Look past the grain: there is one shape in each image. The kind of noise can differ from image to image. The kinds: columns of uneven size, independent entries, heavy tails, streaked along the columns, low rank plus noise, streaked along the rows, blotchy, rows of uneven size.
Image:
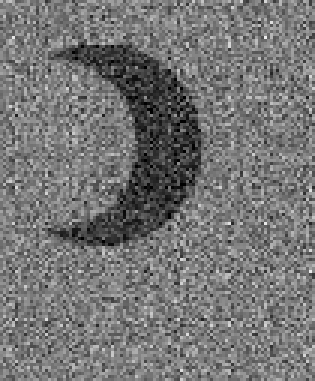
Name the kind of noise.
low rank plus noise
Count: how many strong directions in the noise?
five to eight
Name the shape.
crescent
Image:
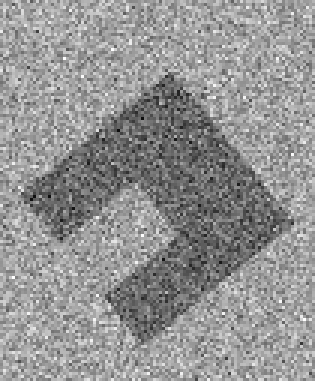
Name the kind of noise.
independent entries
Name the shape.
square with a notch
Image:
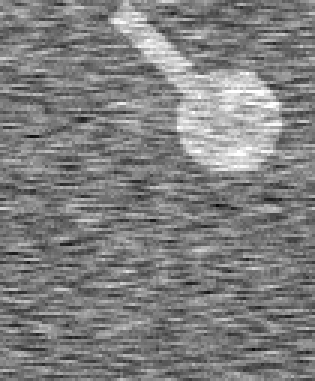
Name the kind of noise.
streaked along the rows
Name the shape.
lollipop
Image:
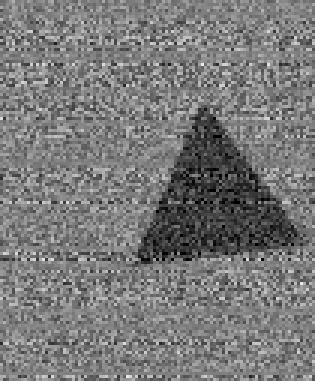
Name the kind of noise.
rows of uneven size
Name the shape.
triangle
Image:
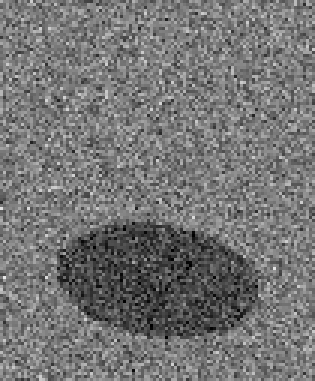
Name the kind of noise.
independent entries
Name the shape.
ellipse
